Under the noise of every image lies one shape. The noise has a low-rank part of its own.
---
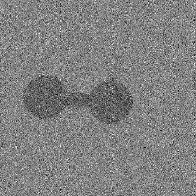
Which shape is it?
dumbbell
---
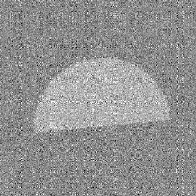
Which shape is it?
half disc
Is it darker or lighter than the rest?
lighter
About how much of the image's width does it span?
two thirds
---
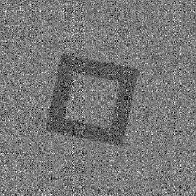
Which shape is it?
square frame
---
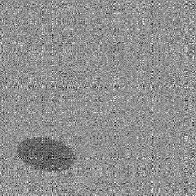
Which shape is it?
ellipse
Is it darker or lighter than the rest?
darker
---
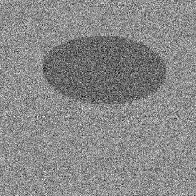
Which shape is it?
ellipse
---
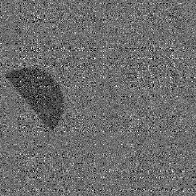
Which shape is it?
half disc
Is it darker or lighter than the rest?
darker
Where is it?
middle left
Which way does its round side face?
up and right
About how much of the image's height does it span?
a third
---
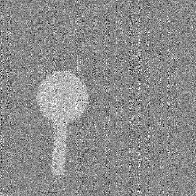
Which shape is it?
lollipop
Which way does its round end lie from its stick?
up
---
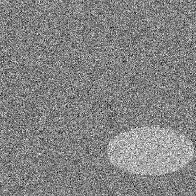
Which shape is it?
ellipse
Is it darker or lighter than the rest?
lighter
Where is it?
bottom right
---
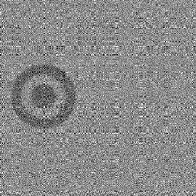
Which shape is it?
bullseye
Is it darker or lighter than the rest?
darker
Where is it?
middle left
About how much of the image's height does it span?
a third
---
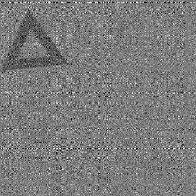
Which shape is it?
triangle frame
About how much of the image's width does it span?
a third
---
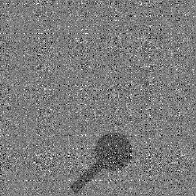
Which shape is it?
lollipop
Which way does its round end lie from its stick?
up and right
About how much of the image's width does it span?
a third
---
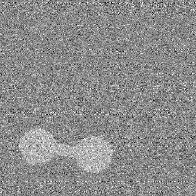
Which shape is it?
dumbbell
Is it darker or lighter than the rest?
lighter
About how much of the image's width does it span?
half
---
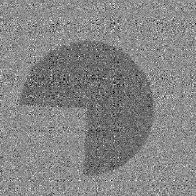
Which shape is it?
disc with a wedge cut out
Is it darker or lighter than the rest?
darker
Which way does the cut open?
down and left
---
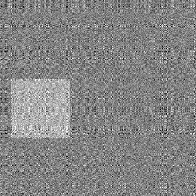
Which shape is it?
square
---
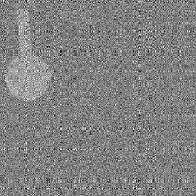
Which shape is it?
lollipop
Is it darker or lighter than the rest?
lighter
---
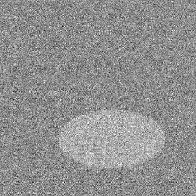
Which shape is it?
ellipse
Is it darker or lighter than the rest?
lighter
